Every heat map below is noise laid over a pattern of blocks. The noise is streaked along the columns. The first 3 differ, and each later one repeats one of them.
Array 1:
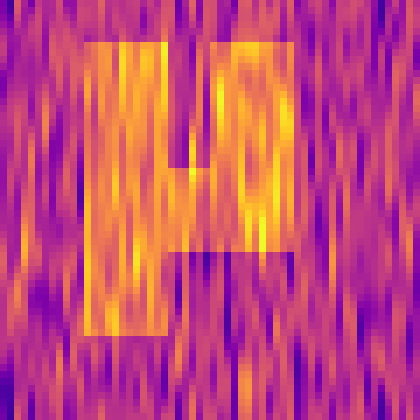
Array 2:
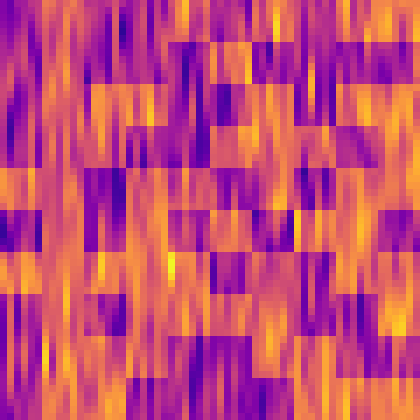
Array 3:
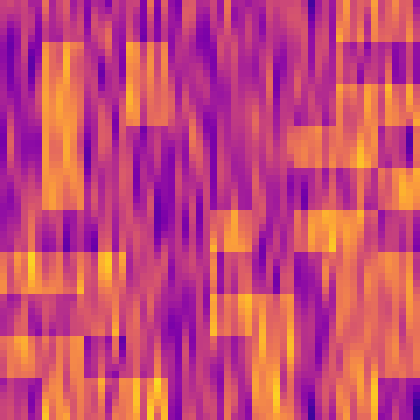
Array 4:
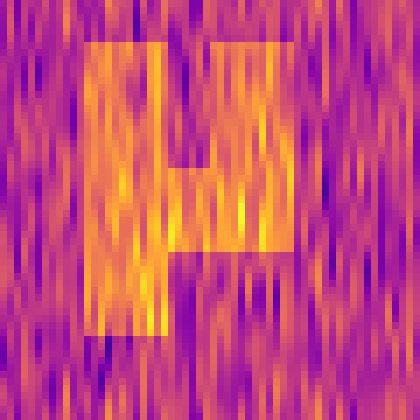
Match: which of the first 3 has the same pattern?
1
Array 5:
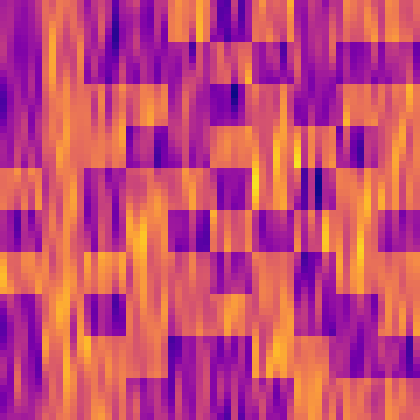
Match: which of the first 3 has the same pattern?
2
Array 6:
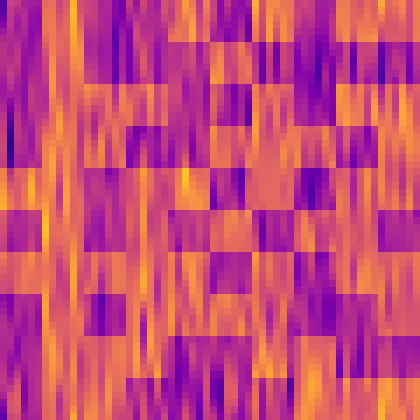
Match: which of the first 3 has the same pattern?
2
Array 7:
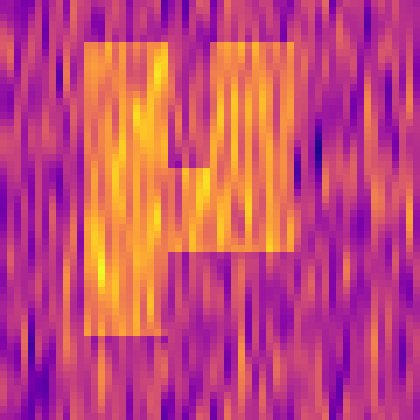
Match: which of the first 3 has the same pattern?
1
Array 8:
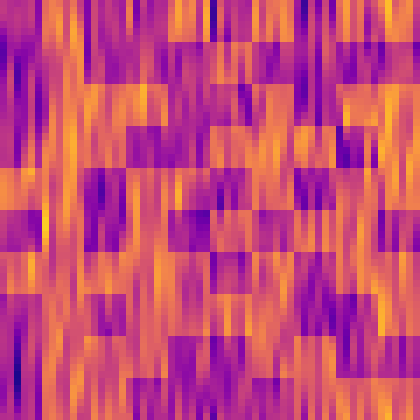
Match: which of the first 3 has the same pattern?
2
